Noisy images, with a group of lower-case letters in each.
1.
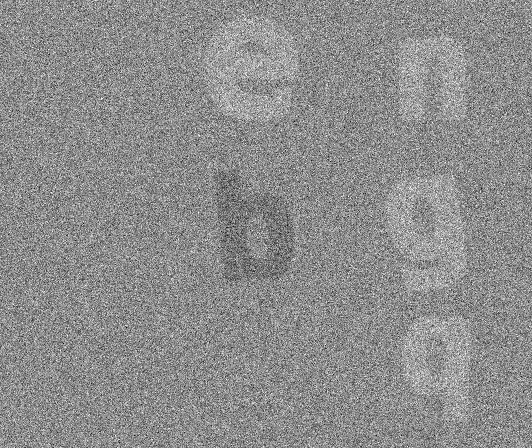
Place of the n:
top right
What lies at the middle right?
g
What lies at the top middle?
e
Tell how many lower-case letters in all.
5
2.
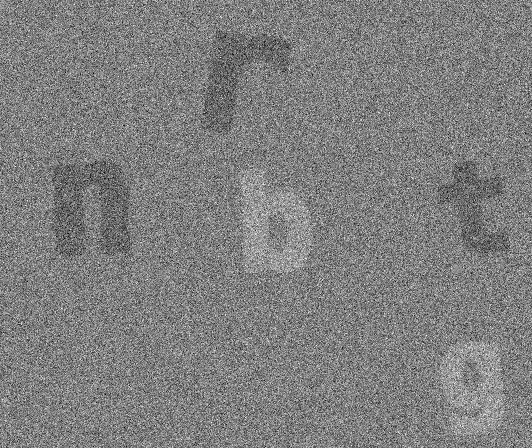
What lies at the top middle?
r
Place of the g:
bottom right
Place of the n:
middle left
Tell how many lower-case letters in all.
5
